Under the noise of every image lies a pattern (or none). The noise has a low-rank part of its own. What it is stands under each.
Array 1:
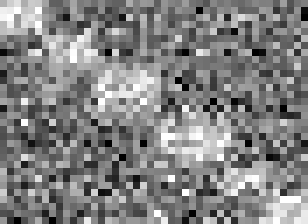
blocks along the diagonal
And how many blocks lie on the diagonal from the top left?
6
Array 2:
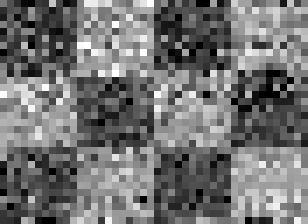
a checkerboard
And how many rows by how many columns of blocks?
3 by 4
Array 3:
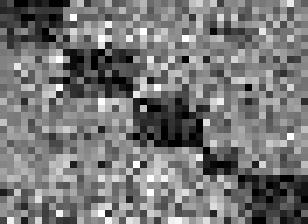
blocks along the diagonal
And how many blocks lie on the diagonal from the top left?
5
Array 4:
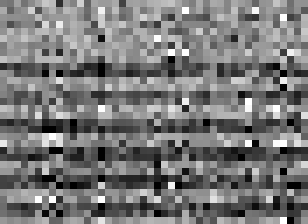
bands of rows
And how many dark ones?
6
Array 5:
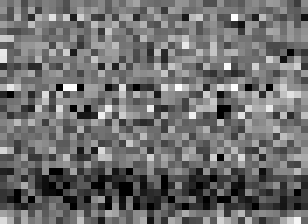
one band of rows
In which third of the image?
bottom
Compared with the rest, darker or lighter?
darker
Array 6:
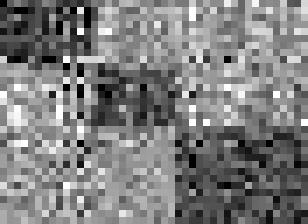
blocks along the diagonal
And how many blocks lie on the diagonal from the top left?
3
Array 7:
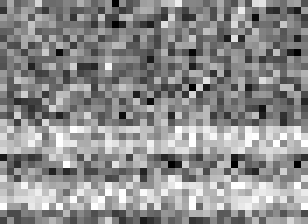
bands of rows
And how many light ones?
2
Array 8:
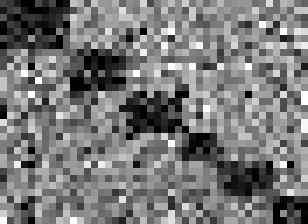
blocks along the diagonal
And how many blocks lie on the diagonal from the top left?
6
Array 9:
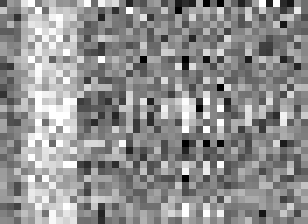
one band of columns
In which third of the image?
left
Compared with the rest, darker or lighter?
lighter
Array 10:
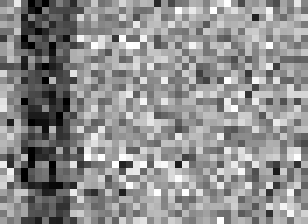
one band of columns
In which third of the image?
left
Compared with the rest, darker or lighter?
darker
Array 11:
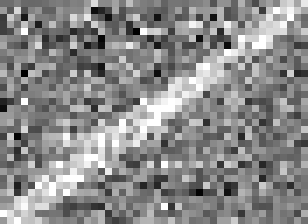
a diagonal band
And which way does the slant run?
bottom left to top right
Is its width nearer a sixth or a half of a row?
a sixth
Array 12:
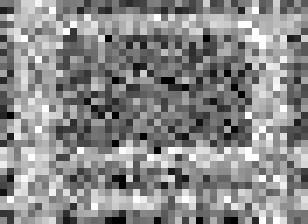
bands of rows crossing bands of columns
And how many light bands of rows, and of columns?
3 and 2
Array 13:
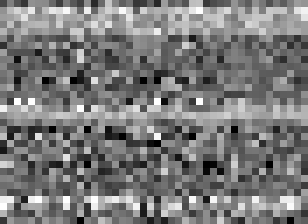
bands of rows
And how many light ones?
3
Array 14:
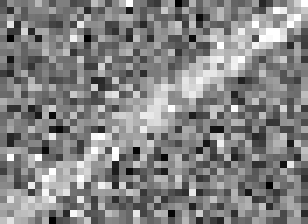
a diagonal band
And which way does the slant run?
bottom left to top right
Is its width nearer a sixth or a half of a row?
a sixth
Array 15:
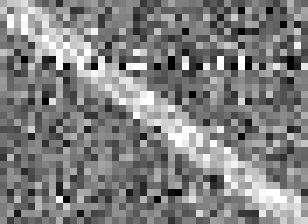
a diagonal band
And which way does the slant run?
top left to bottom right
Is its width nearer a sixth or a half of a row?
a sixth
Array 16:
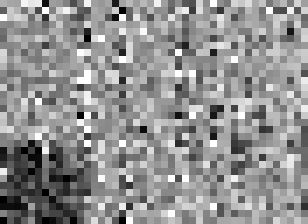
one block
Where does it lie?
bottom left
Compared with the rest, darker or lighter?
darker
